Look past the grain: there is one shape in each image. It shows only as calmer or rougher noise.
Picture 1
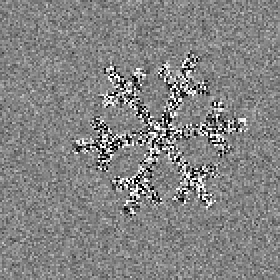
rough snowflake
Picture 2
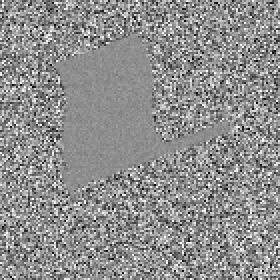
calm flag
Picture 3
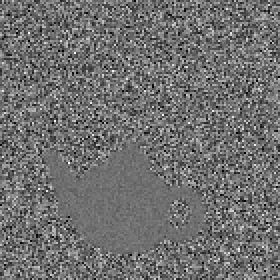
calm teapot
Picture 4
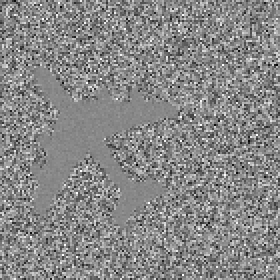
calm airplane
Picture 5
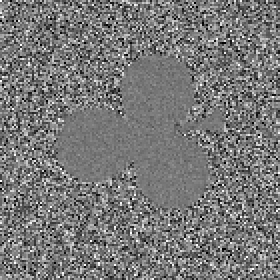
calm club
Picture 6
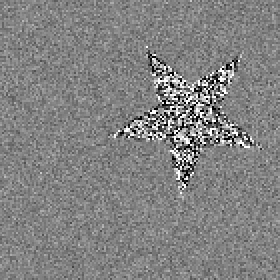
rough star
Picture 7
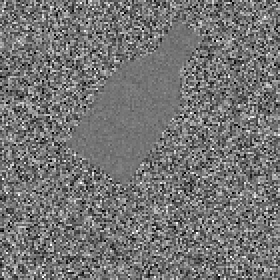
calm bottle
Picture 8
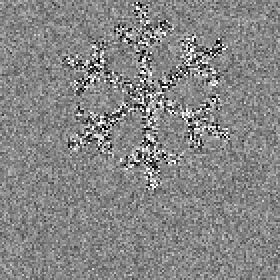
rough snowflake
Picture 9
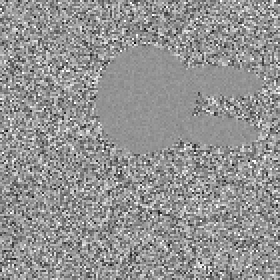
calm rabbit's head
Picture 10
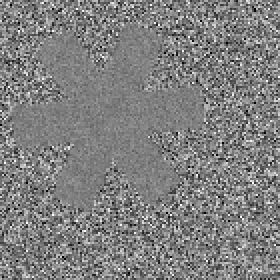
calm asterisk
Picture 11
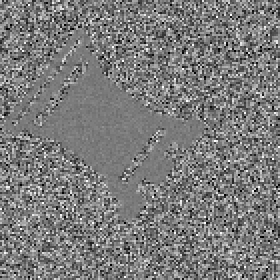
calm chess rook
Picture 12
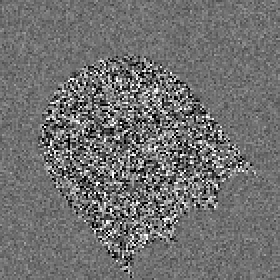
rough ghost
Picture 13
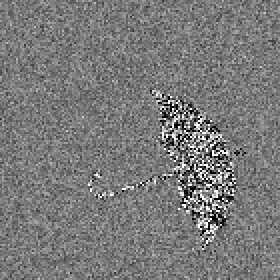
rough umbrella
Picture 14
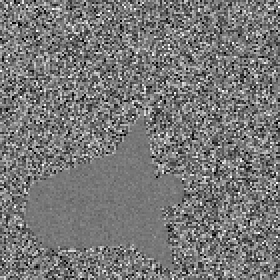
calm bell
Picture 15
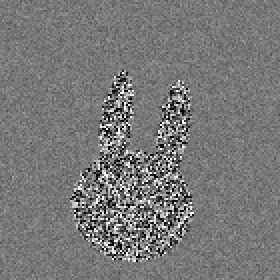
rough rabbit's head
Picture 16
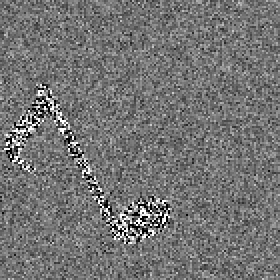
rough musical note
